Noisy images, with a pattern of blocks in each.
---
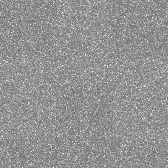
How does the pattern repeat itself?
left and right mirror each other
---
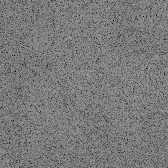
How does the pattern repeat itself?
mirrored about the diagonal from the bottom left
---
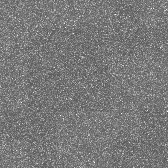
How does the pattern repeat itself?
mirrored about the diagonal from the top left
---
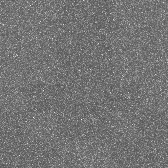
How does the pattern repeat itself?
left and right mirror each other
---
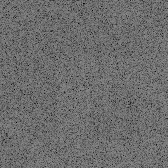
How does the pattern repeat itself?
mirrored about the diagonal from the top left
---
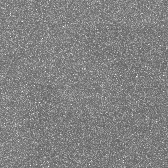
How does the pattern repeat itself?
mirrored about the diagonal from the top left
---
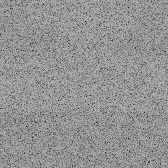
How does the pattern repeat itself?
left and right mirror each other
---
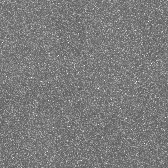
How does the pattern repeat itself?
no symmetry
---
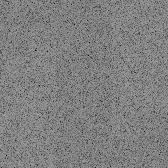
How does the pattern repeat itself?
the same after a half turn
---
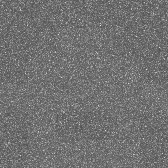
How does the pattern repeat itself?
left and right mirror each other
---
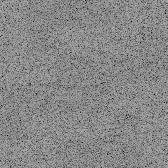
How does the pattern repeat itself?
the same after a half turn
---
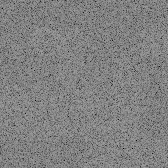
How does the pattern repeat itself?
no symmetry
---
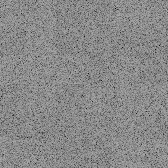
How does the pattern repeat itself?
the same after a half turn
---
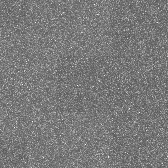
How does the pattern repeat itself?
top and bottom mirror each other
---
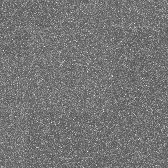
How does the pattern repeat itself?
mirrored about the diagonal from the top left
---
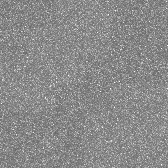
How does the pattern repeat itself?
mirrored about the diagonal from the top left
